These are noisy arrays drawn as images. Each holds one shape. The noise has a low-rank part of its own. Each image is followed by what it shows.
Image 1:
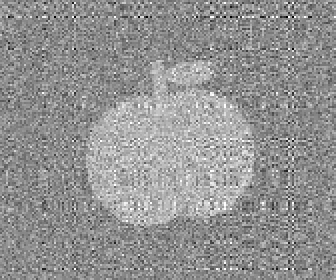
light apple
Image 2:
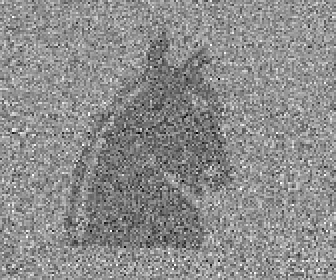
dark chess knight
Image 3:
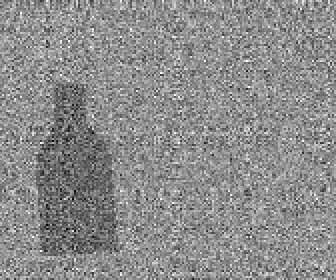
dark bottle
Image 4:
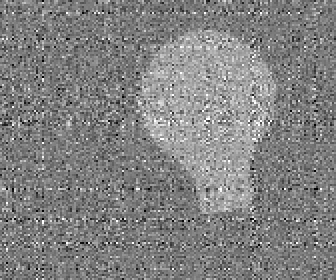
light light bulb
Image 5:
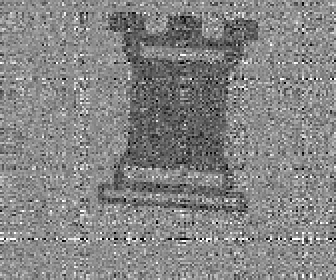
dark chess rook
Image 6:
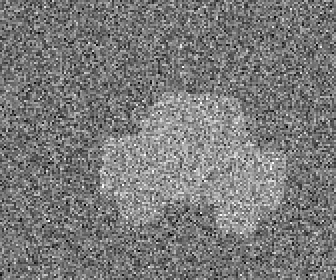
light car
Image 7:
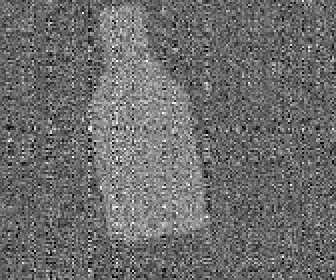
light bottle
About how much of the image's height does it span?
nearly all
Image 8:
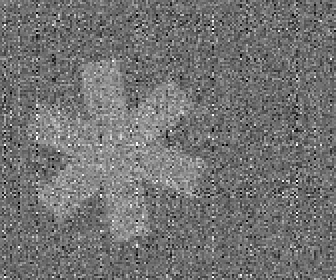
light asterisk
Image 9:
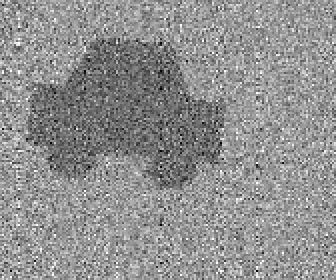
dark car
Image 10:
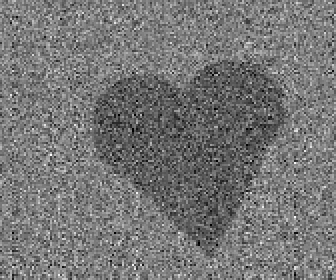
dark heart
